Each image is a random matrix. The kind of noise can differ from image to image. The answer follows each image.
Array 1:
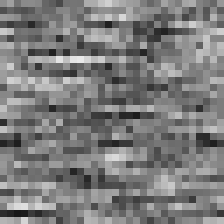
streaked along the rows
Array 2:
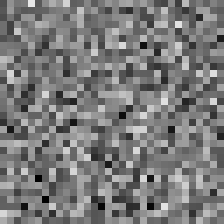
independent entries
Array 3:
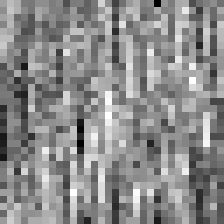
streaked along the columns
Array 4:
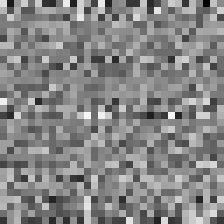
rows of uneven size
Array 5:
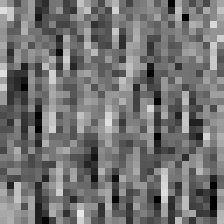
streaked along the columns
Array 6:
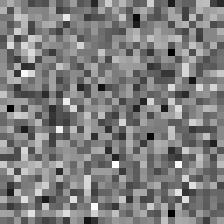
independent entries
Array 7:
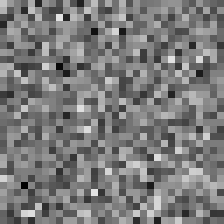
independent entries
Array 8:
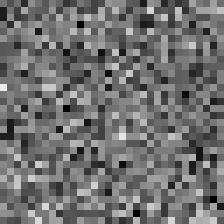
independent entries
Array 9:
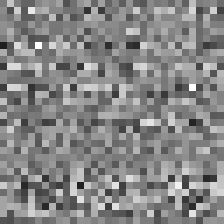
rows of uneven size
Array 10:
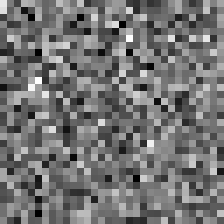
independent entries
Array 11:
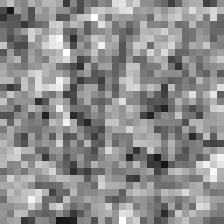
blotchy
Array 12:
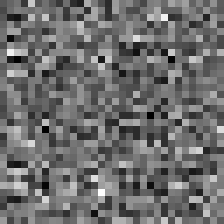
low rank plus noise
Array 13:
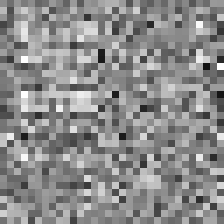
low rank plus noise
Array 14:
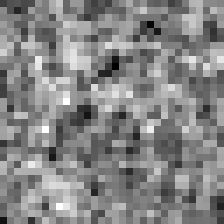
blotchy
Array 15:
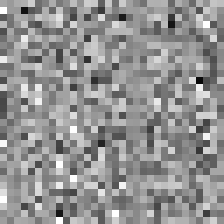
columns of uneven size
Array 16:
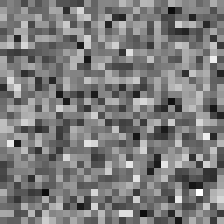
independent entries
